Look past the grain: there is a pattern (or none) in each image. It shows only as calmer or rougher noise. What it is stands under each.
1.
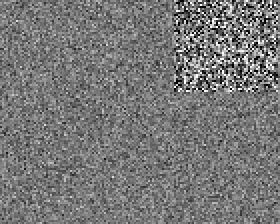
one block
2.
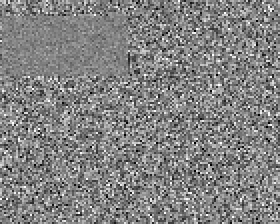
one block
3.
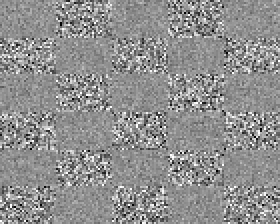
a checkerboard
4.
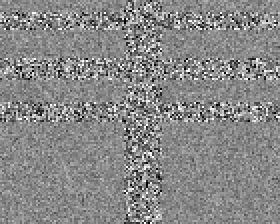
bands of rows crossing bands of columns
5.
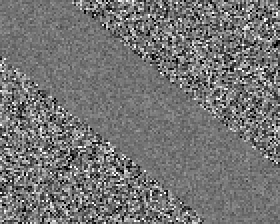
a diagonal band
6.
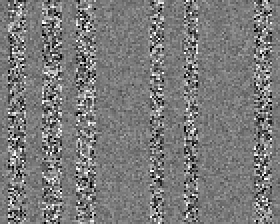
bands of columns
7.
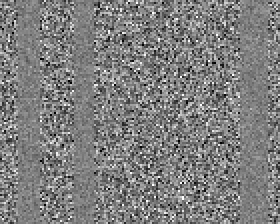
bands of columns
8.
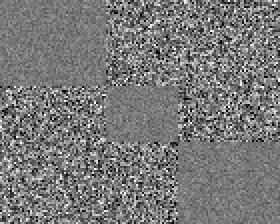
blocks along the diagonal
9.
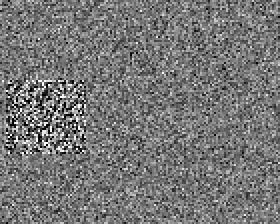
one block
